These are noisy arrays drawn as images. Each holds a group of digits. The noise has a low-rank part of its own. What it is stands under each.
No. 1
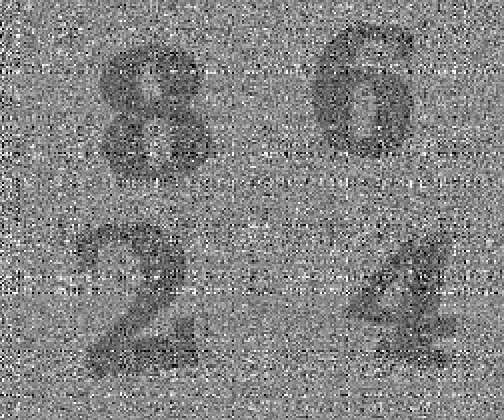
top left: 8; top right: 6; bottom left: 2; bottom right: 4
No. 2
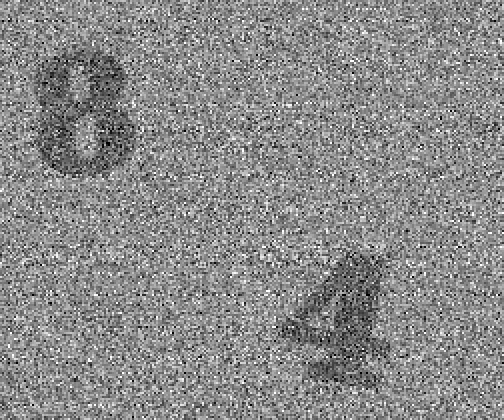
top left: 8; bottom right: 4
